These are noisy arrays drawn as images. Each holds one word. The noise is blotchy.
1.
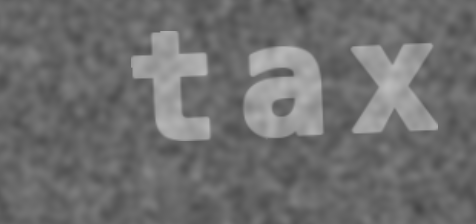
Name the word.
tax
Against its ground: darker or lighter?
lighter
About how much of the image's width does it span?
two thirds
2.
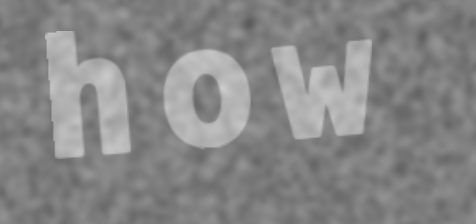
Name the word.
how
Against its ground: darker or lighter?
lighter
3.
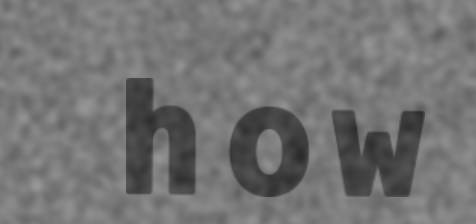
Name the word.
how
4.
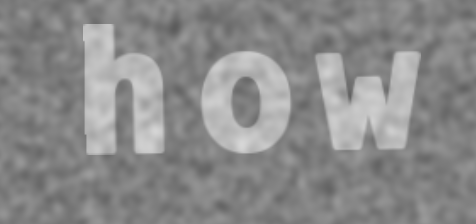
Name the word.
how
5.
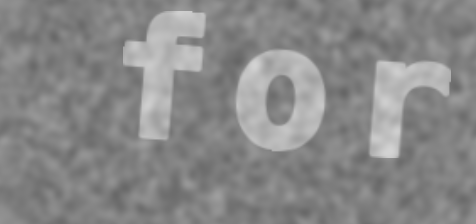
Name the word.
for
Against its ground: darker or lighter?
lighter
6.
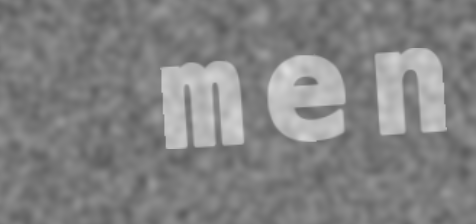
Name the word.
men
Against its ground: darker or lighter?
lighter
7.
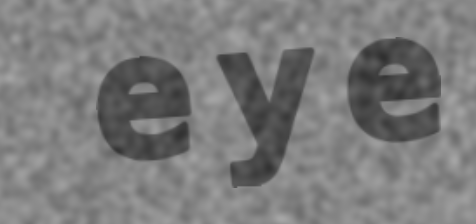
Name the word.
eye
